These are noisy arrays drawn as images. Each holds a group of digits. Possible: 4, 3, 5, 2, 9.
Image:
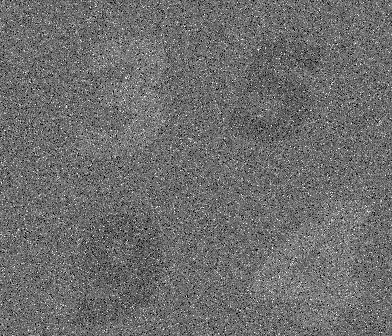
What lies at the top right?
5
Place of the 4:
bottom right
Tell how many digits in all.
4
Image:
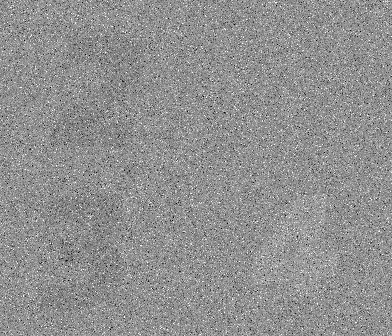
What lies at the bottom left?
3
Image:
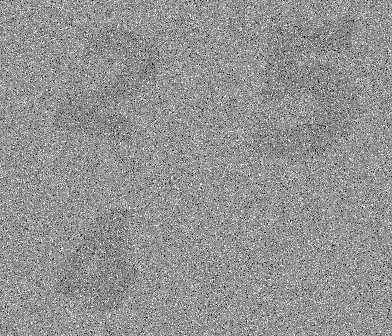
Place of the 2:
top left
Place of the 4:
bottom left
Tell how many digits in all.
3
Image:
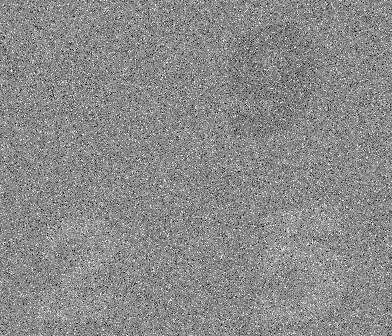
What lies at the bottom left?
2
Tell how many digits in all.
3
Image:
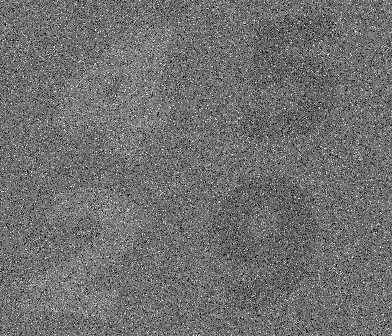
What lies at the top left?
4
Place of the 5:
top right
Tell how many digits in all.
4
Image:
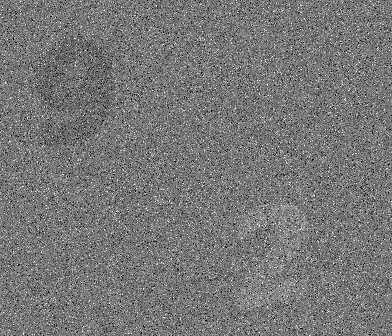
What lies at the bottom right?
2
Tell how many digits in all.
2
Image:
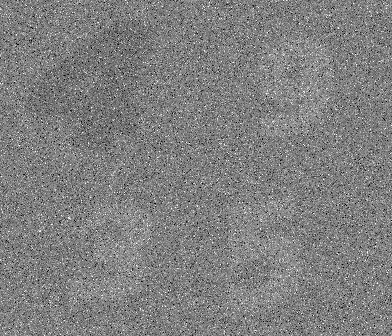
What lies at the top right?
9
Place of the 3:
bottom left
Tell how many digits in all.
4
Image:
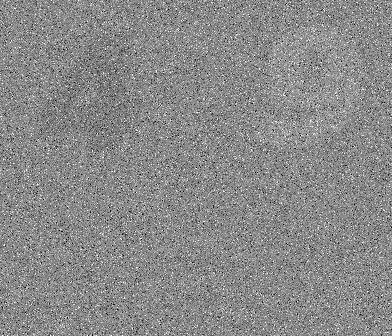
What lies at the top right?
9
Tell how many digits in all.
2
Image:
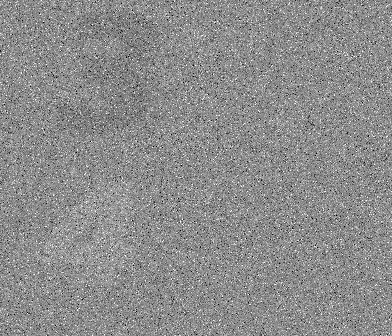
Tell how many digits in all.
2
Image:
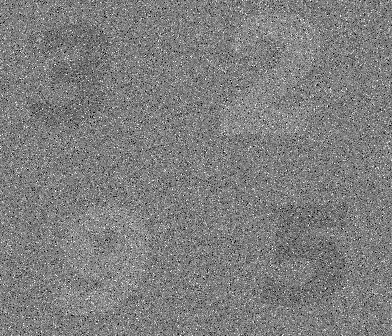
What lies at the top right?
2
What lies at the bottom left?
9
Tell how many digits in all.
4
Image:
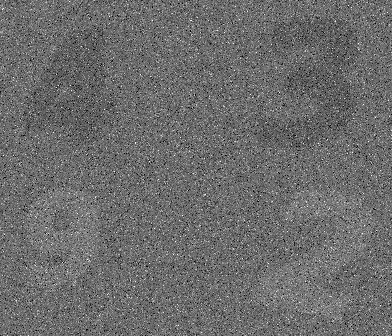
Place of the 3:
top right
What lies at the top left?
4
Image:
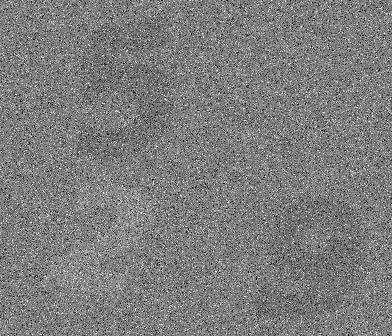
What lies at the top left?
5
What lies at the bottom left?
2
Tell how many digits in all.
3
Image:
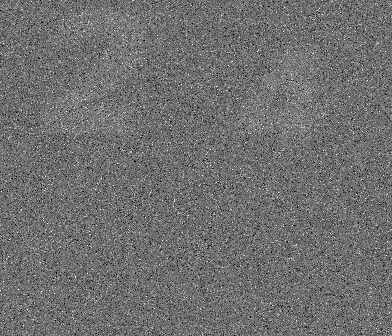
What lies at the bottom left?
nothing
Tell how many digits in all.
2
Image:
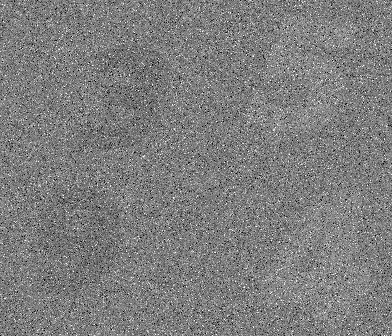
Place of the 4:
bottom right
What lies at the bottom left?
9
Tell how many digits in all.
4
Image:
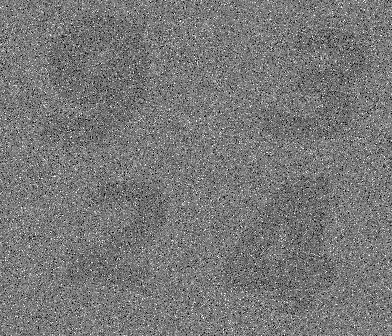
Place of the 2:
bottom left
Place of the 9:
top left
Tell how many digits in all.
4
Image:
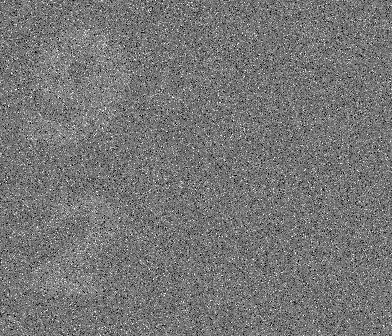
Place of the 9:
top left
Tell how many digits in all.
2
